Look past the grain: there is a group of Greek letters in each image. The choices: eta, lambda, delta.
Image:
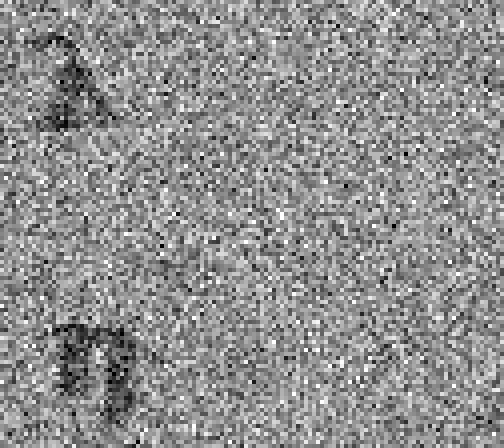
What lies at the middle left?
nothing
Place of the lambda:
top left
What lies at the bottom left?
eta
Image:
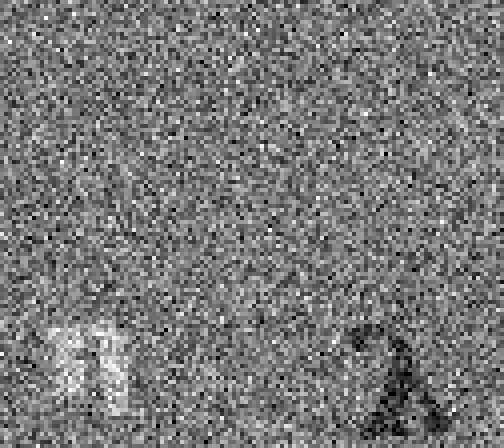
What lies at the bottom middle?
nothing
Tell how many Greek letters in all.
2
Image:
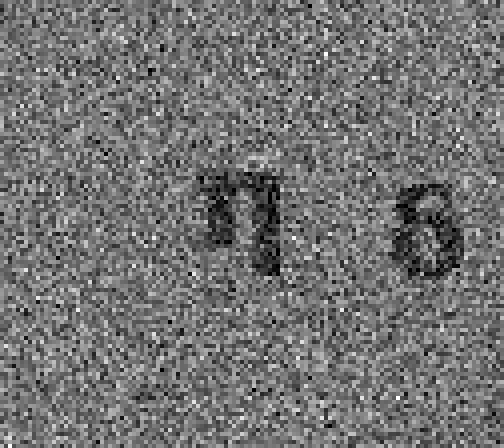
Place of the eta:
centre
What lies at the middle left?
nothing
